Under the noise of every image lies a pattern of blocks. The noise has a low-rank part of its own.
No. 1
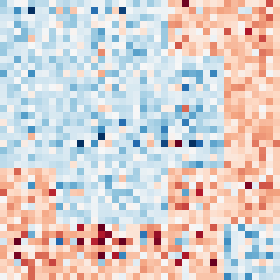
mirrored about the diagonal from the top left
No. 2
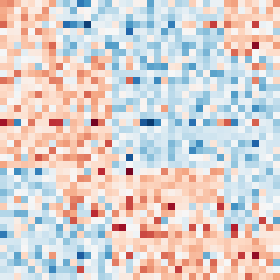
mirrored about the diagonal from the bottom left
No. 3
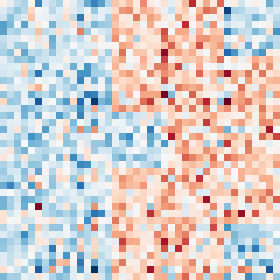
top and bottom mirror each other
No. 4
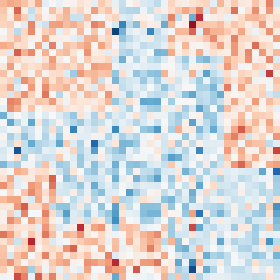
mirrored about the diagonal from the top left
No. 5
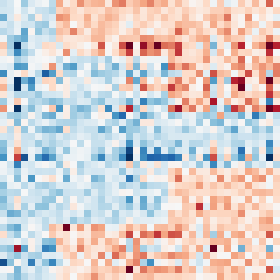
top and bottom mirror each other
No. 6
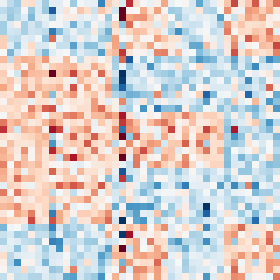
top and bottom mirror each other
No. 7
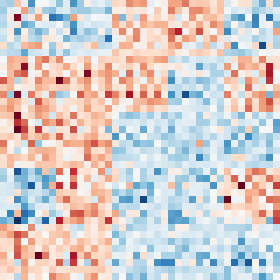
no symmetry
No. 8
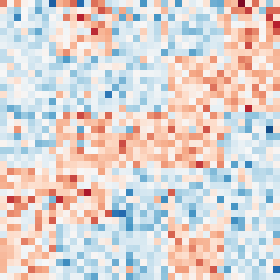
the same after a half turn
